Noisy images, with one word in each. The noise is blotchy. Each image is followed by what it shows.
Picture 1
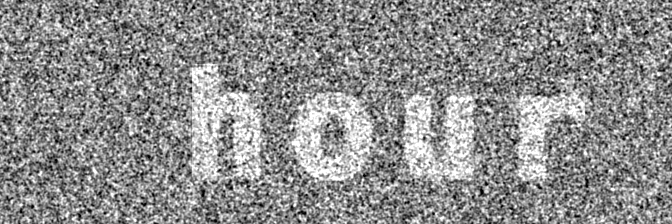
hour
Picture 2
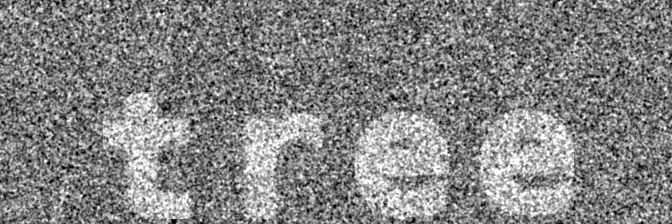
tree
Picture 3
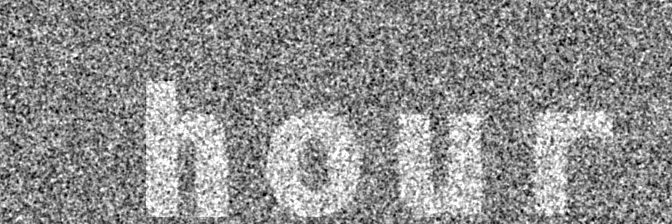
hour
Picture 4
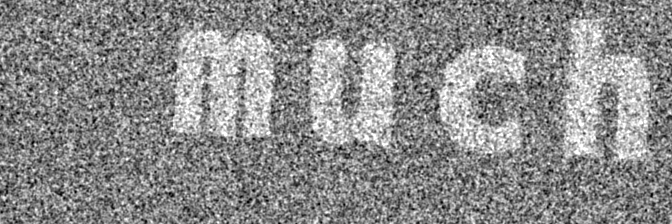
much
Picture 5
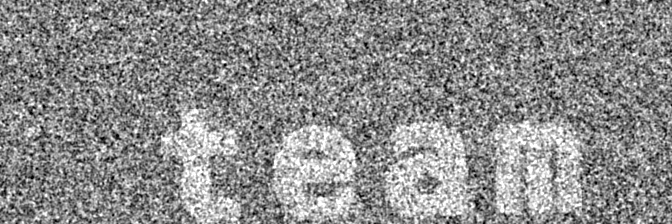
team
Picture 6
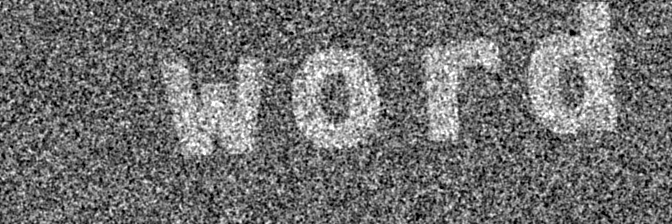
word
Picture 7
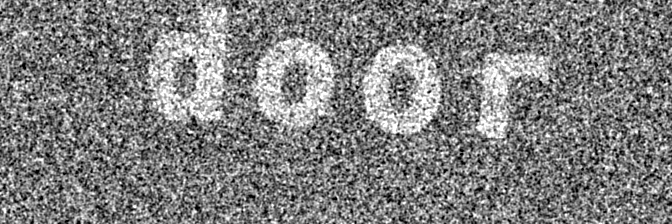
door
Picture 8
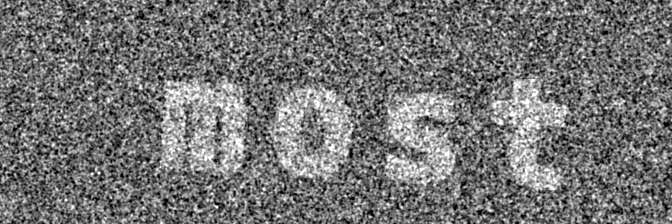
most
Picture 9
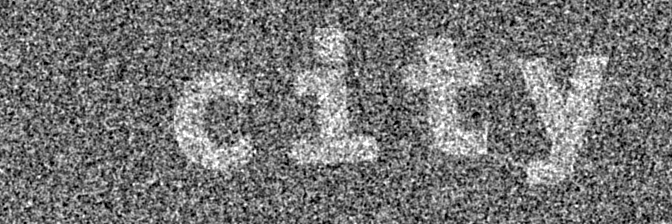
city
